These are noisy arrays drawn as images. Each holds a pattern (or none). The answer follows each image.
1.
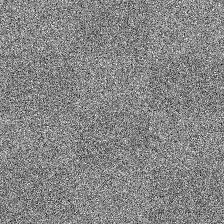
a checkerboard
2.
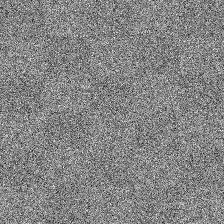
a checkerboard
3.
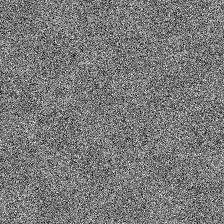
a checkerboard
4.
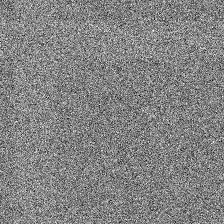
bands of rows crossing bands of columns
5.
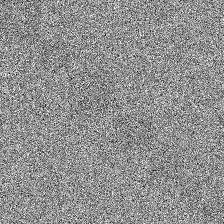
blocks along the diagonal
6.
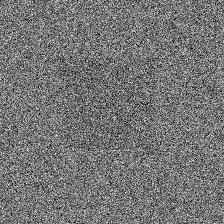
one block
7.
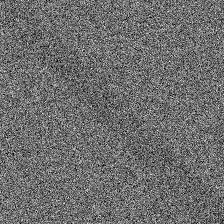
a diagonal band
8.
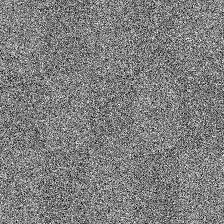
a checkerboard
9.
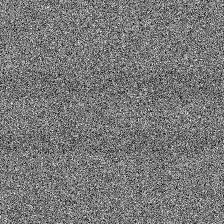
bands of rows
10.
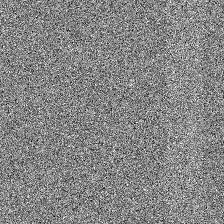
one band of columns
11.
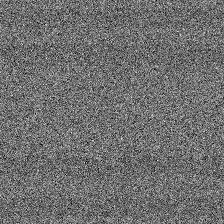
bands of rows
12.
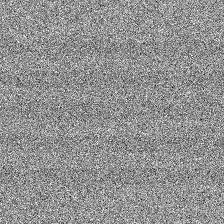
bands of rows
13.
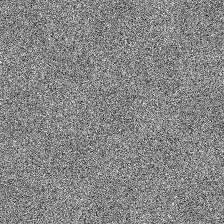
a checkerboard
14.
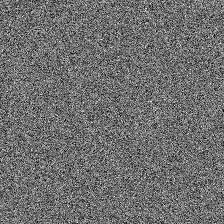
only noise
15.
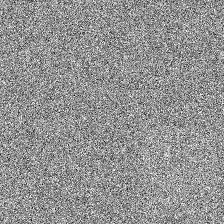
one block
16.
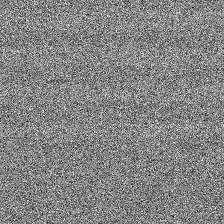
bands of rows
